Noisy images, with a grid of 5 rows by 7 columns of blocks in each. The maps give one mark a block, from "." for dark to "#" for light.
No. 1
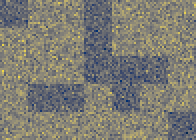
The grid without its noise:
. # # . # # #
# # # . # # #
# # # . . . #
# . . # . # #
# # # # # # .
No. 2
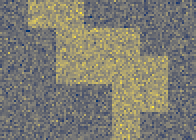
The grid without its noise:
. # # . . . .
. . # # # . .
. . # # # # .
. . . . # # .
. . . . # . .
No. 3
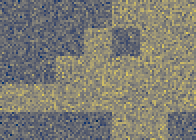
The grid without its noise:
. . . . # # #
. . . # . # #
. . # # # # #
# # # # # # #
. . . . # # .
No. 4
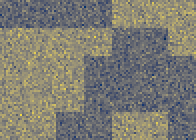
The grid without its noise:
. . . . # # #
# # # # . . #
# # # . . . .
# # # . . . .
# # . . # # .
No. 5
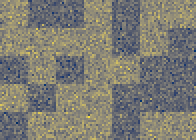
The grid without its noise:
# . . # . # #
# # # # . # .
. # . # # . .
# . # # . . .
. # # # . # #
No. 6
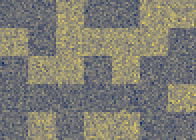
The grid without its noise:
. . # . . # #
# . # # # # .
. # # . # . .
. . . . . . #
. # . # # . .
